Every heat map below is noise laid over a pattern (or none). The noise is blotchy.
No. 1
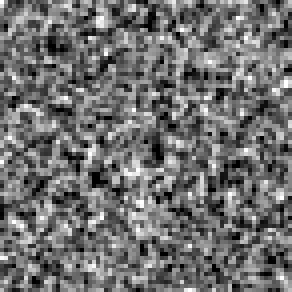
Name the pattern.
only noise
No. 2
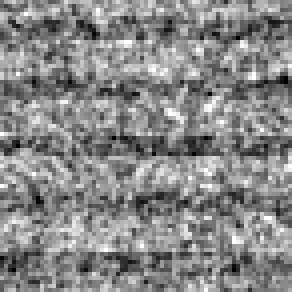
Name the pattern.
horizontal stripes
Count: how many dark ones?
5
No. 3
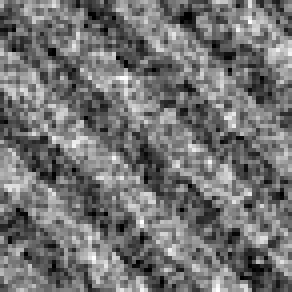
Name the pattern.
diagonal stripes
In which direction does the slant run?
top left to bottom right
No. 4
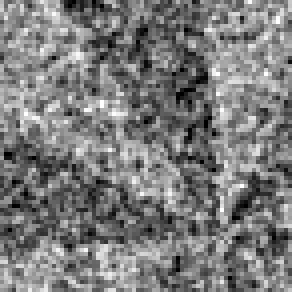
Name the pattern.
spokes from one point
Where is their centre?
bottom right
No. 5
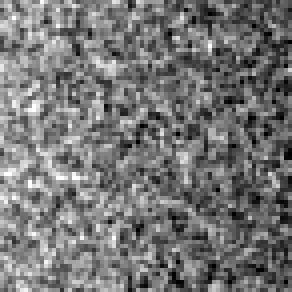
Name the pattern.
a smooth slope
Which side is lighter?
left
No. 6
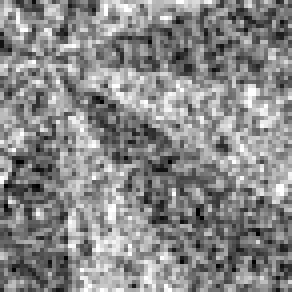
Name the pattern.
spokes from one point
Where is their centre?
top left
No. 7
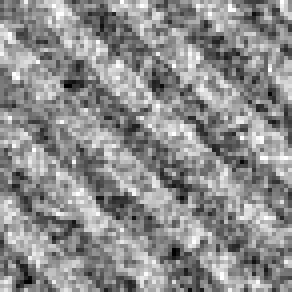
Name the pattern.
diagonal stripes
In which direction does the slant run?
top left to bottom right
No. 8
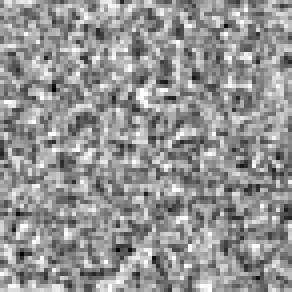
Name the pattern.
only noise
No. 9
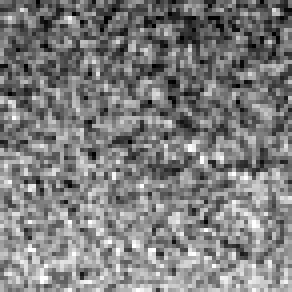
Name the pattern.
a smooth slope
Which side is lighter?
bottom
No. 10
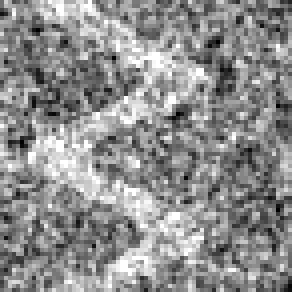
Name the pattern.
a wavy band
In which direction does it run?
top to bottom
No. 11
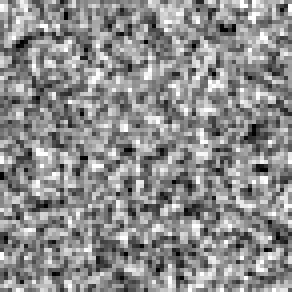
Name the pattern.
only noise
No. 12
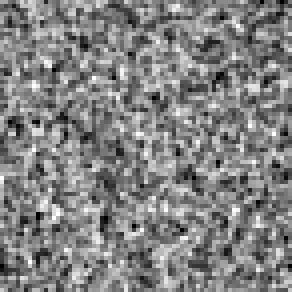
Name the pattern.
only noise
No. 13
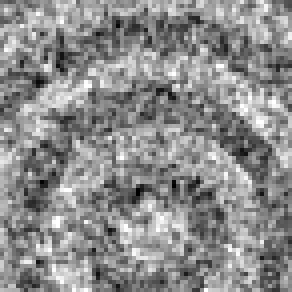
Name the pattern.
rings round one point
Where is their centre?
bottom middle
